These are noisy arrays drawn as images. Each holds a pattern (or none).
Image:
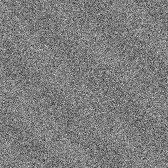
diagonal stripes
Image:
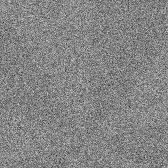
spokes from one point
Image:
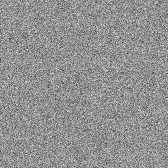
only noise
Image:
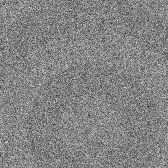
rings round one point
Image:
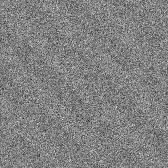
diagonal stripes
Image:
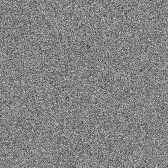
only noise
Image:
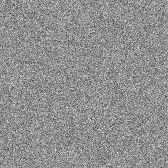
only noise
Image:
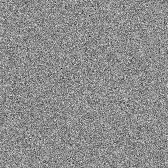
only noise
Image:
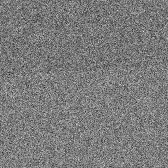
a sharp edge
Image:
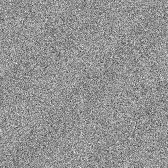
diagonal stripes
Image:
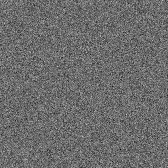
only noise
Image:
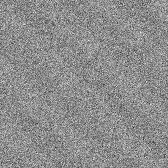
diagonal stripes
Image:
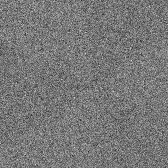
spokes from one point
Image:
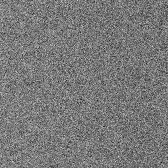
a smooth slope
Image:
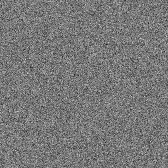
only noise
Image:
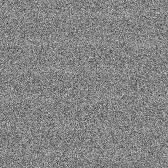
horizontal stripes
